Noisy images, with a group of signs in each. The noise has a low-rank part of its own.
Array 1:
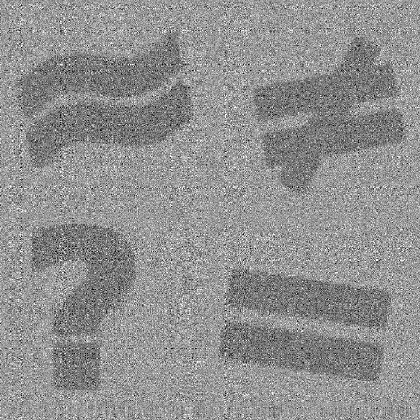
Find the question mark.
bottom left
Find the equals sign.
bottom right
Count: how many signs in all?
4
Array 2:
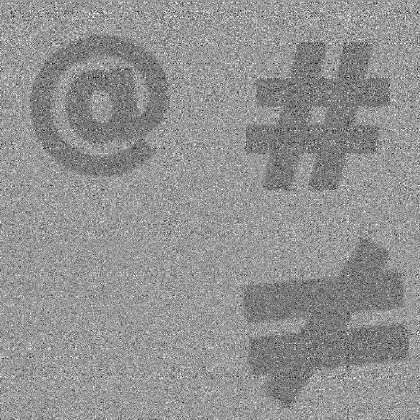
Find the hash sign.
top right
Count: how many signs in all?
3
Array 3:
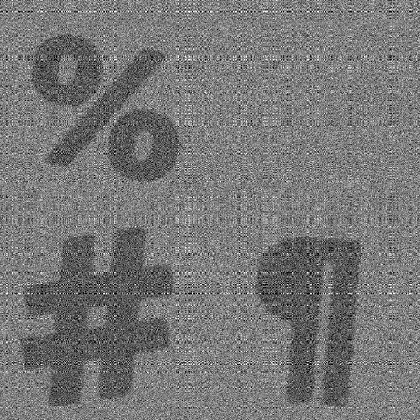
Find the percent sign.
top left
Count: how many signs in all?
3
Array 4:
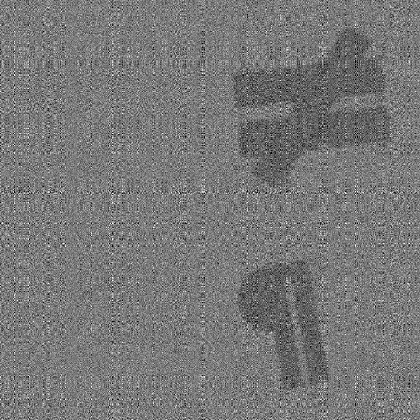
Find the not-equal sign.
top right
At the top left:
nothing
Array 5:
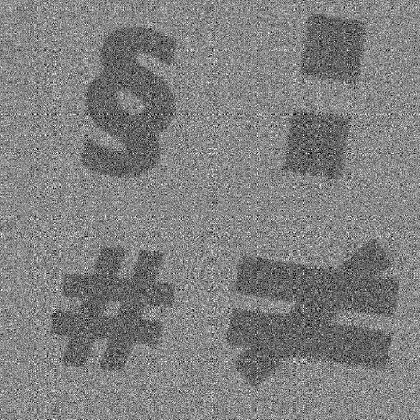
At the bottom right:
not-equal sign
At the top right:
colon
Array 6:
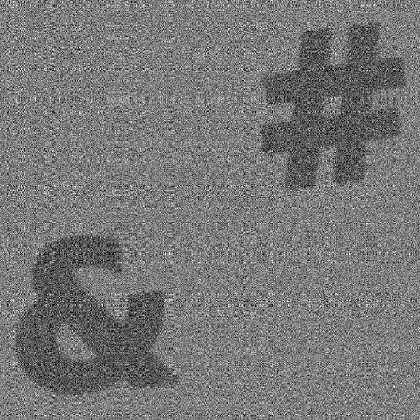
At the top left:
nothing
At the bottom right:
nothing
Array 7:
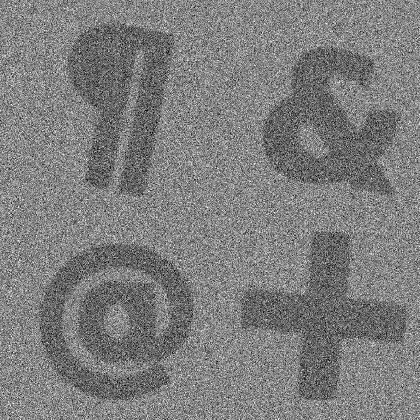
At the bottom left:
at sign
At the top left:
pilcrow
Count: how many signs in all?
4
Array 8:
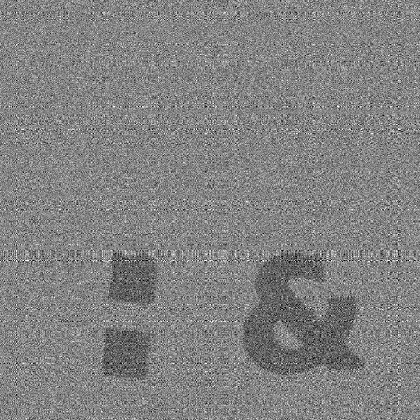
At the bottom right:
ampersand
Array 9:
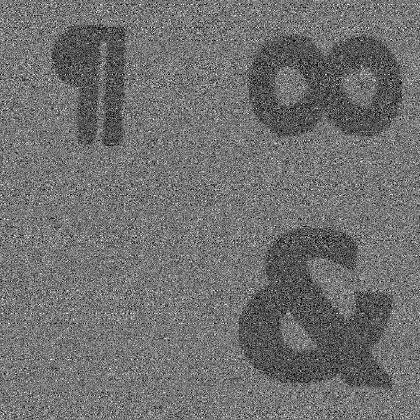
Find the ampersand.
bottom right
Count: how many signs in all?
3
